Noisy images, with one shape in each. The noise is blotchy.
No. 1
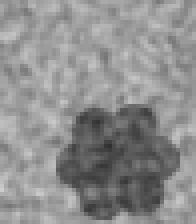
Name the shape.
flower
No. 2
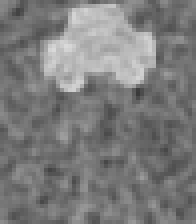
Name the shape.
car
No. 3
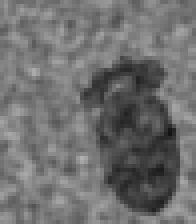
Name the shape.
footprint
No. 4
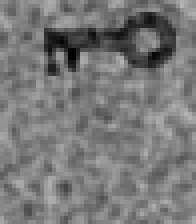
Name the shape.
key
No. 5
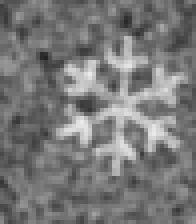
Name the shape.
snowflake
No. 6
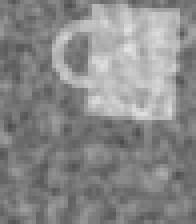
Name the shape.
cup
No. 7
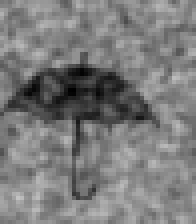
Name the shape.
umbrella
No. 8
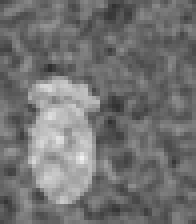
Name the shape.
footprint
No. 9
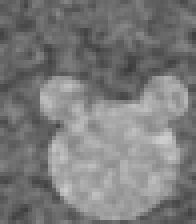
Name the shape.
bear's head
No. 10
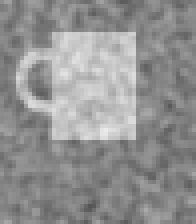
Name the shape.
cup
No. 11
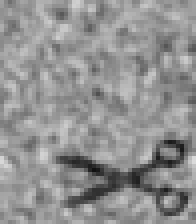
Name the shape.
pair of scissors
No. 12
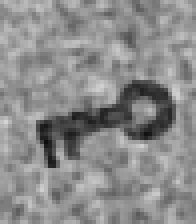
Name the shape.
key
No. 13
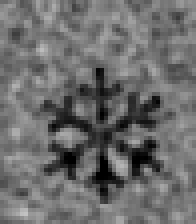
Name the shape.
snowflake
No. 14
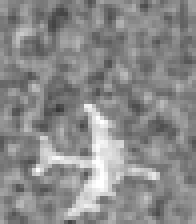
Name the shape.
airplane
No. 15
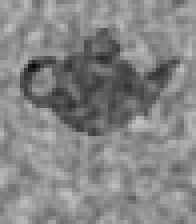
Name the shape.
teapot
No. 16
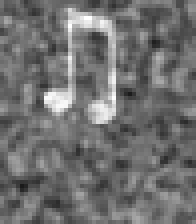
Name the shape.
pair of musical notes
